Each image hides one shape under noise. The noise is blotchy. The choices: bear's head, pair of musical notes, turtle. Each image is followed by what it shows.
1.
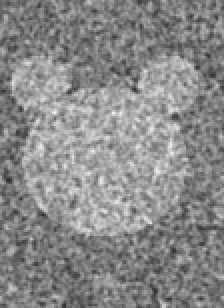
bear's head
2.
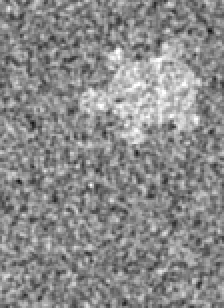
turtle
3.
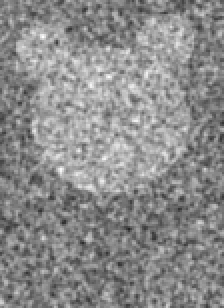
bear's head
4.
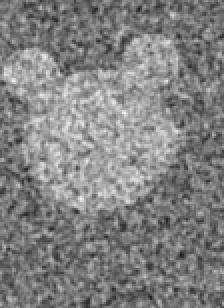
bear's head
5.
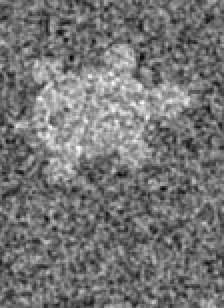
turtle
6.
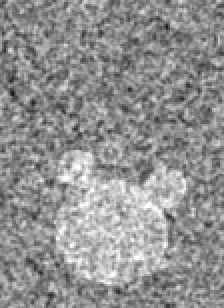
bear's head
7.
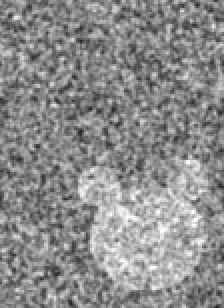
bear's head
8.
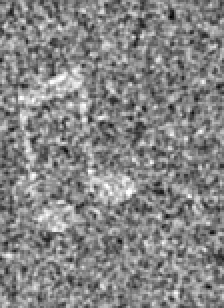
pair of musical notes
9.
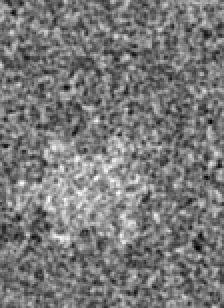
turtle
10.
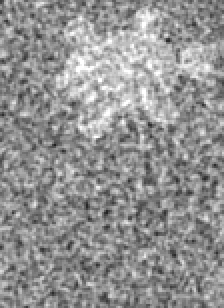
turtle
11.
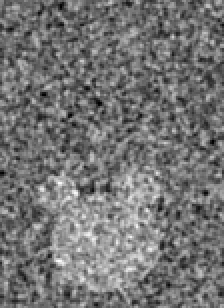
bear's head
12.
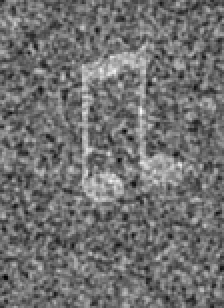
pair of musical notes
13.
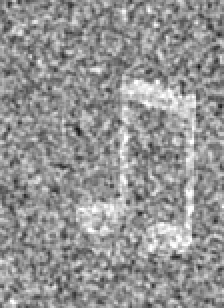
pair of musical notes
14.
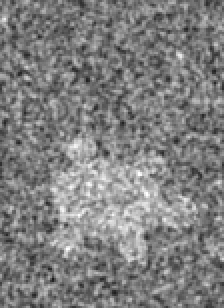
turtle
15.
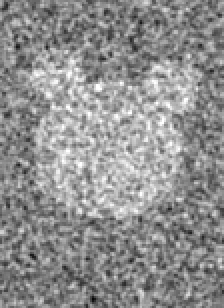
bear's head
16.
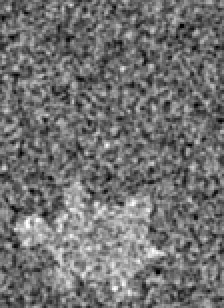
turtle
